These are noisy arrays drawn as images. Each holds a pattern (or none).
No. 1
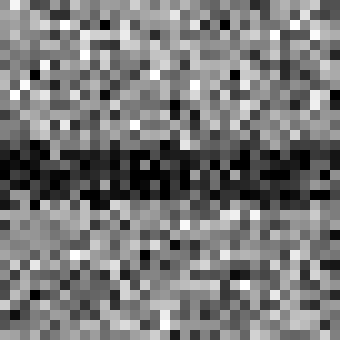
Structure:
one horizontal stripe
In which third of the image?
middle
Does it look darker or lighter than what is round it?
darker
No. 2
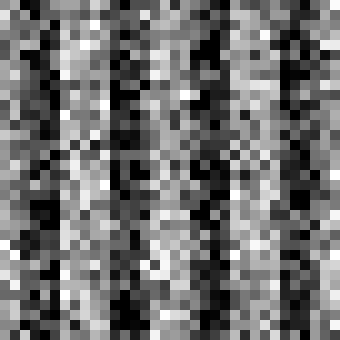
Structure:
vertical stripes
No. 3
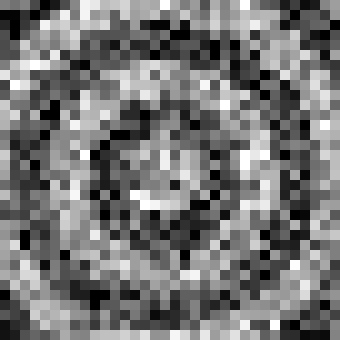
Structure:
rings round one point
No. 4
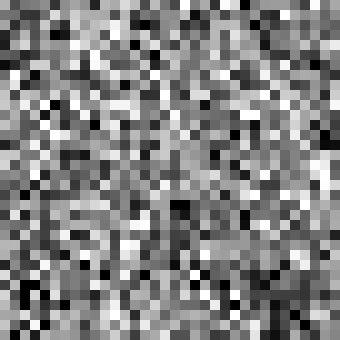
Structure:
only noise
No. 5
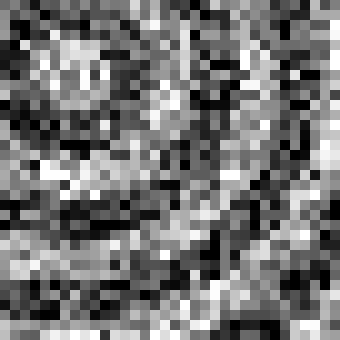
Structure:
rings round one point
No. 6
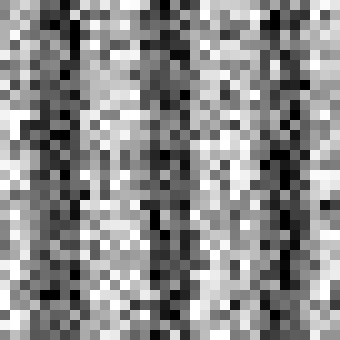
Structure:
vertical stripes
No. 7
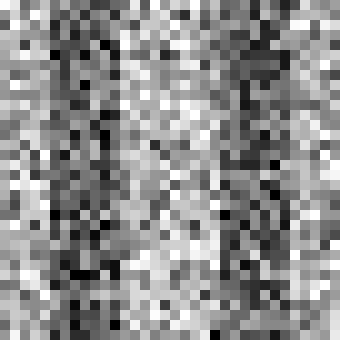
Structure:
vertical stripes
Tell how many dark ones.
2
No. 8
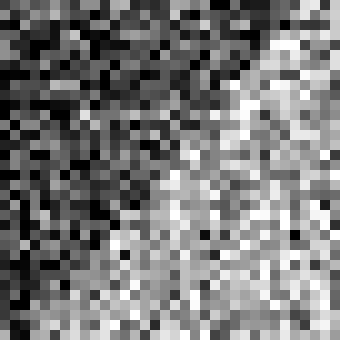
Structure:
a sharp edge
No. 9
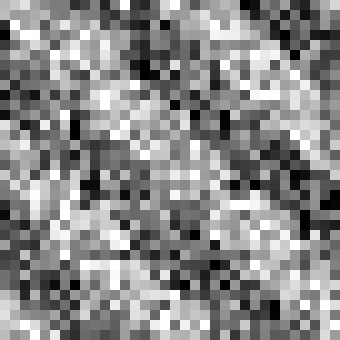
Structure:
diagonal stripes
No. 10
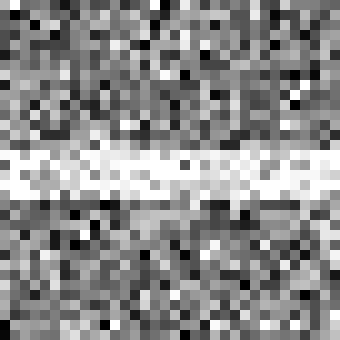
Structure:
one horizontal stripe
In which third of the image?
middle
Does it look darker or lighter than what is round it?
lighter
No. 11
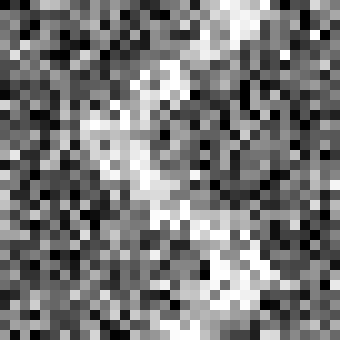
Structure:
a wavy band
